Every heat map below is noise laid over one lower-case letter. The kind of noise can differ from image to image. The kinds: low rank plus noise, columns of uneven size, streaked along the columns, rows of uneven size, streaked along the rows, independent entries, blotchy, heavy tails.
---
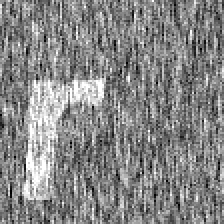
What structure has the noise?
streaked along the columns
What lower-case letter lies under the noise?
r
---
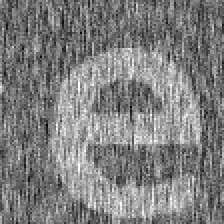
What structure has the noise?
streaked along the columns
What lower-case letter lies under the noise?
e
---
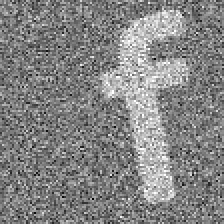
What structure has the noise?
low rank plus noise
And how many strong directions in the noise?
two
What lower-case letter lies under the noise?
f
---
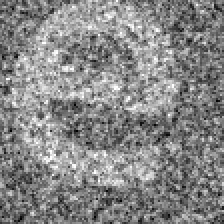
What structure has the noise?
blotchy
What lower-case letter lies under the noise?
e
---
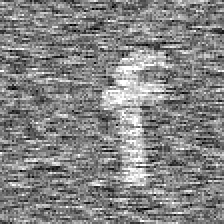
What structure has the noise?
streaked along the rows
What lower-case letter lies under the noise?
f
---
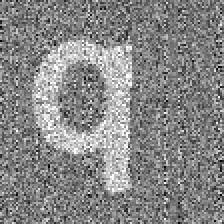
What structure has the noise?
columns of uneven size
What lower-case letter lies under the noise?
q
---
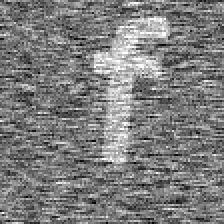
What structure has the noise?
streaked along the rows
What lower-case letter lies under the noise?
f
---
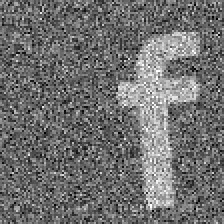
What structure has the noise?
low rank plus noise
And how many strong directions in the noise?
one
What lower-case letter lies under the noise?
f
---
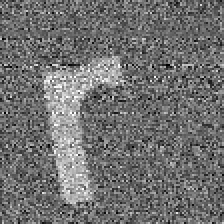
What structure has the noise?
rows of uneven size
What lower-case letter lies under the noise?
r
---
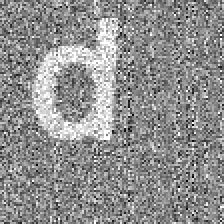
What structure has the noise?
columns of uneven size
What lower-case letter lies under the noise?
d
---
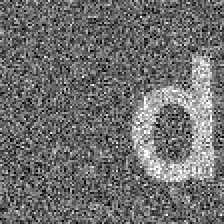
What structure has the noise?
low rank plus noise
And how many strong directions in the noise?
three or four
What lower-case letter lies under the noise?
d
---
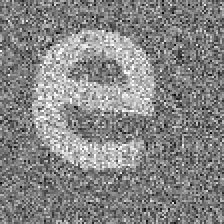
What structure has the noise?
low rank plus noise
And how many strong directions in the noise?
three or four
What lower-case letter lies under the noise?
e
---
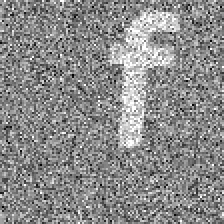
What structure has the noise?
independent entries
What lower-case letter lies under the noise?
f
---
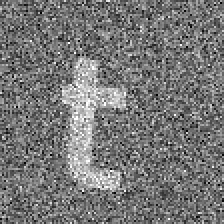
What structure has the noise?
independent entries
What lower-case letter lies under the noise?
t
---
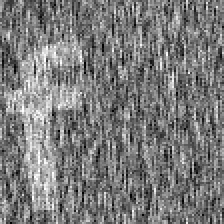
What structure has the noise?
streaked along the columns
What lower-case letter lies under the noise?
f
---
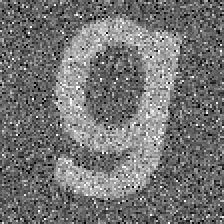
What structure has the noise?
heavy tails
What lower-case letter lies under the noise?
g
